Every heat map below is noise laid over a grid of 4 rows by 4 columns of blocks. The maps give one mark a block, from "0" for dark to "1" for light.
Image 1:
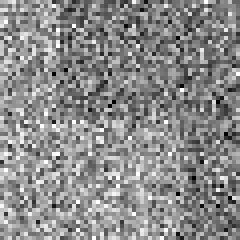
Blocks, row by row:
1 0 0 0
1 0 0 0
1 1 1 0
1 1 1 0
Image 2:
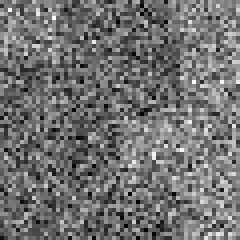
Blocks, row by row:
1 0 0 1
0 0 0 1
0 0 1 1
0 0 0 1
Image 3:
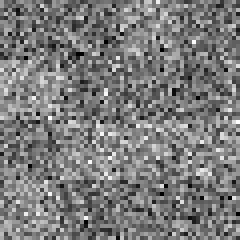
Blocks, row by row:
0 0 1 0
1 0 0 0
0 1 1 1
1 0 0 0
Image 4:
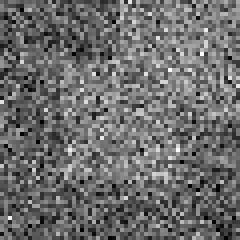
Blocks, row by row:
0 0 1 1
0 1 1 1
0 1 1 0
0 0 0 0
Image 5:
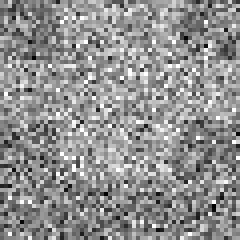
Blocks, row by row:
0 1 1 0
1 1 1 1
0 1 1 0
0 0 0 0
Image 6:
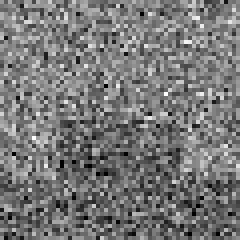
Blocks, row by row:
1 1 1 1
1 1 1 1
1 0 0 1
0 0 0 0
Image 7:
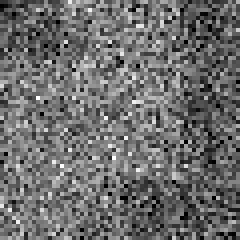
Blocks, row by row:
0 1 1 0
1 1 1 0
1 1 1 0
1 1 0 0
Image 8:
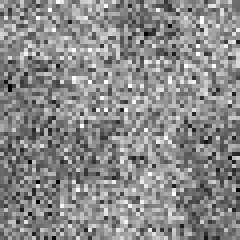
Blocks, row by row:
1 1 0 1
0 1 1 1
0 0 1 0
0 1 1 0
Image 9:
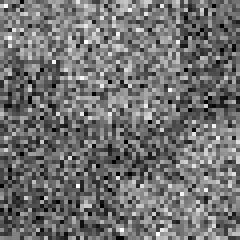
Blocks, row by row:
1 1 1 0
0 1 1 0
0 0 0 1
0 0 1 1
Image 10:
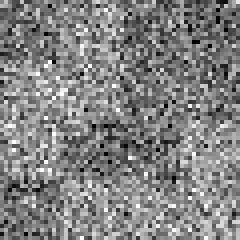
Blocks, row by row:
0 1 0 0
1 1 0 0
1 0 0 1
0 1 1 1
